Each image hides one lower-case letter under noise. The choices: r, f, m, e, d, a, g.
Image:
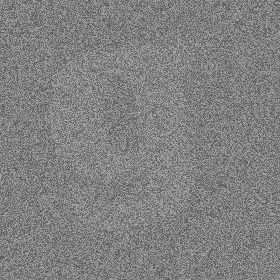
g
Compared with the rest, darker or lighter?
lighter
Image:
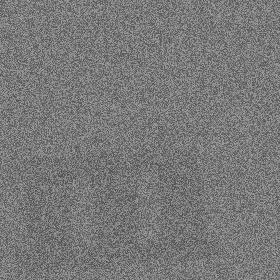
m
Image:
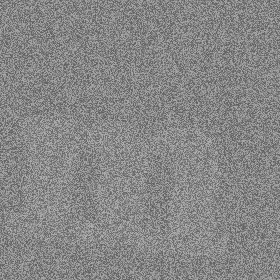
m
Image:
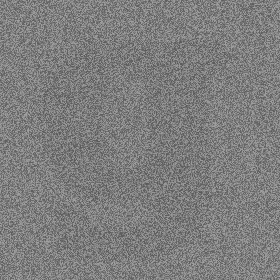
g
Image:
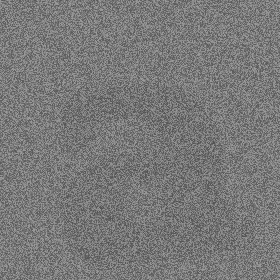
a
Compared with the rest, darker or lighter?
darker
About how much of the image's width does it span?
two thirds
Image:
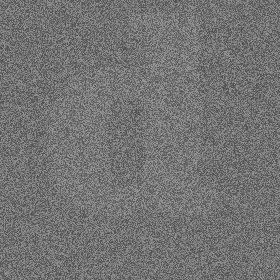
d
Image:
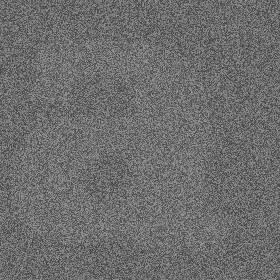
a
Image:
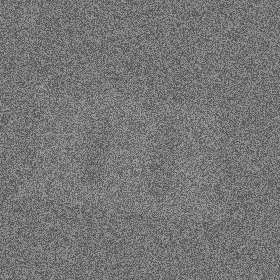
m
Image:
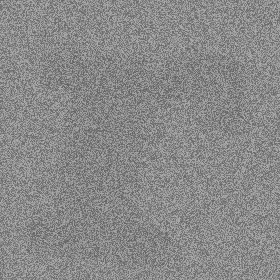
r
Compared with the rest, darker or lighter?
darker
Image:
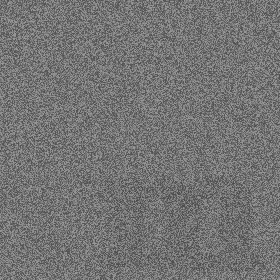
m
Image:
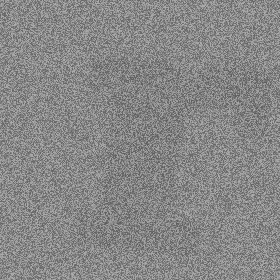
r
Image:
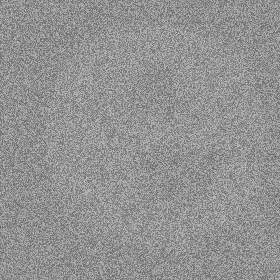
e
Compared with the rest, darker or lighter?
lighter
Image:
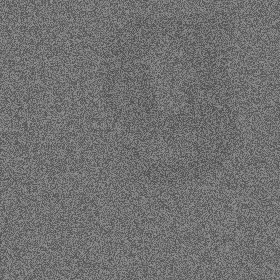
g
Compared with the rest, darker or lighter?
darker
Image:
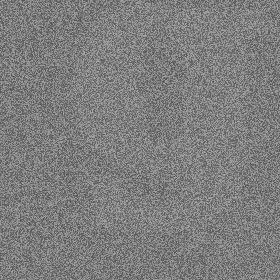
g
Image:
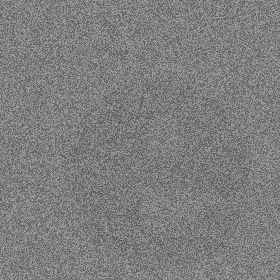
e
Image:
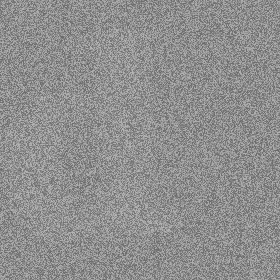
d
